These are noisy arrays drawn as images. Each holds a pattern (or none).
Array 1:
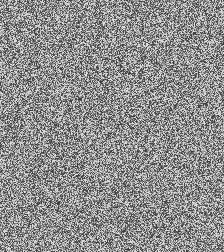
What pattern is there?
only noise
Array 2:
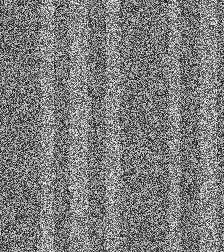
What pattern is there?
bands of columns
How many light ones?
5
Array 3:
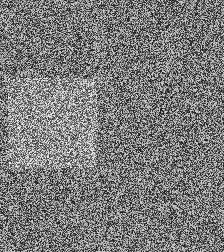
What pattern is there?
one block
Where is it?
middle left
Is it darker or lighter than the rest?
lighter
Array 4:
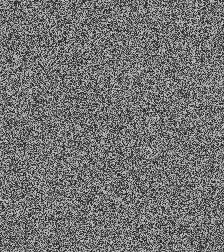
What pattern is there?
only noise
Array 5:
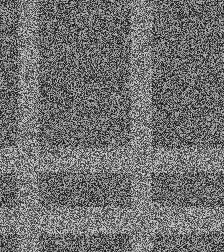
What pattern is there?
bands of rows crossing bands of columns
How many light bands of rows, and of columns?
2 and 2
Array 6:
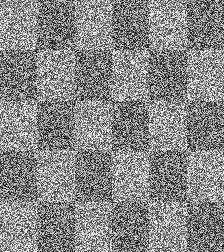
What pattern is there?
a checkerboard
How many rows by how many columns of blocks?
5 by 6
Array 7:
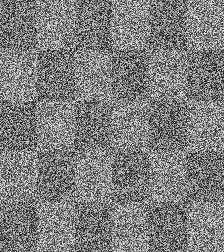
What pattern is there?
a checkerboard
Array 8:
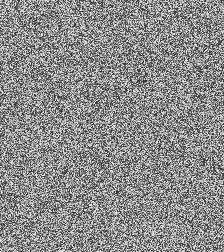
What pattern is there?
only noise
